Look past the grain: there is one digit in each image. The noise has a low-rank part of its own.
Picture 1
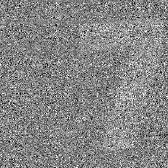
7
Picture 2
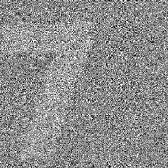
7
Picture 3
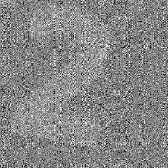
2
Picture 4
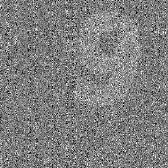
9
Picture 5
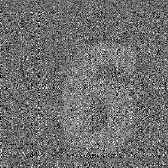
6
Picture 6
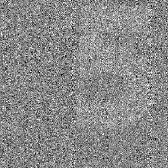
5
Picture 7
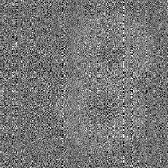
8
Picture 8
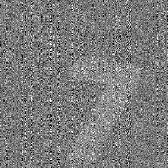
7
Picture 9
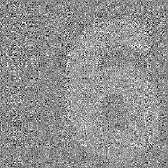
6
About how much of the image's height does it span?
nearly all
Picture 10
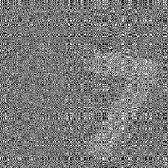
7
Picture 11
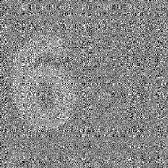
6
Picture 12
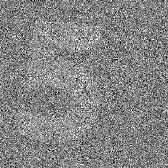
5
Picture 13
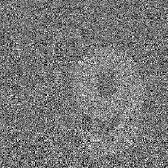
9
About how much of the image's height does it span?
two thirds
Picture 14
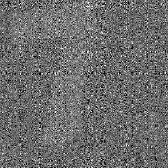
7
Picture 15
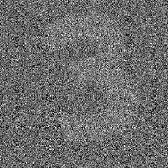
3
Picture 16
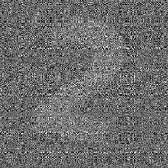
2
